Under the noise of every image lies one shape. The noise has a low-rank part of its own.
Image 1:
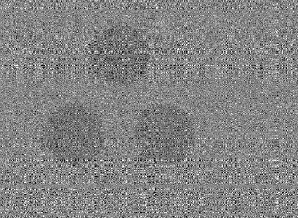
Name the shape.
three dots
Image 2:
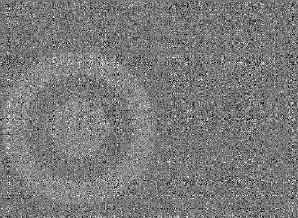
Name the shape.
bullseye
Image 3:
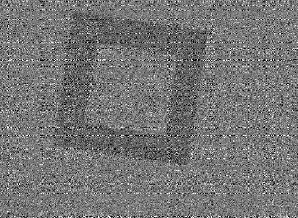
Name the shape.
square frame
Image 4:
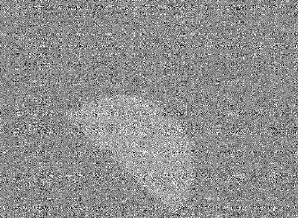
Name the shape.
half disc
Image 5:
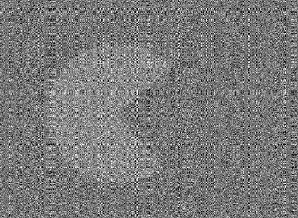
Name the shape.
disc with a wedge cut out
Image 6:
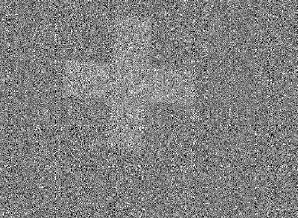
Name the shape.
cross
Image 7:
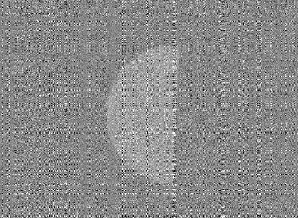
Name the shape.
half disc
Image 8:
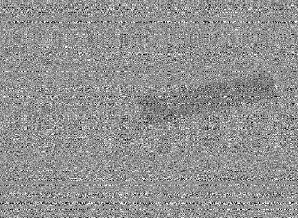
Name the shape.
bar
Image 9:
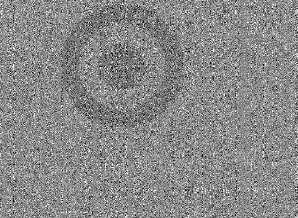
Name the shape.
bullseye
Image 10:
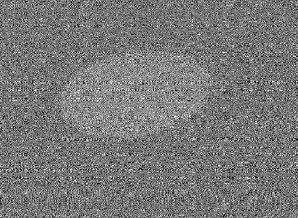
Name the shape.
ellipse
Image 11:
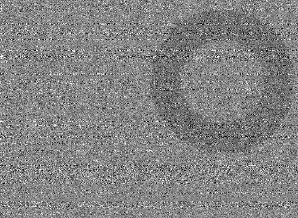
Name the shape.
ring
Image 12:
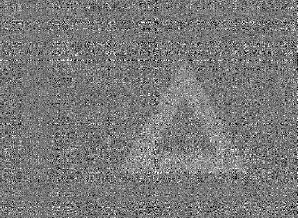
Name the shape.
triangle frame
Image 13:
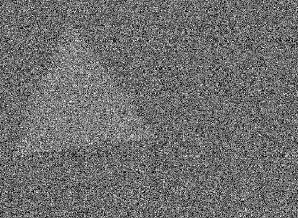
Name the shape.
triangle
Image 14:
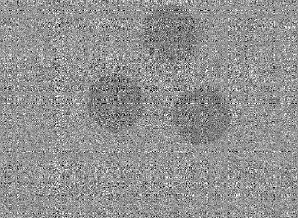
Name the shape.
three dots
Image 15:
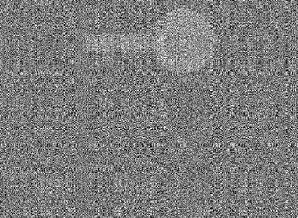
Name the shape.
lollipop
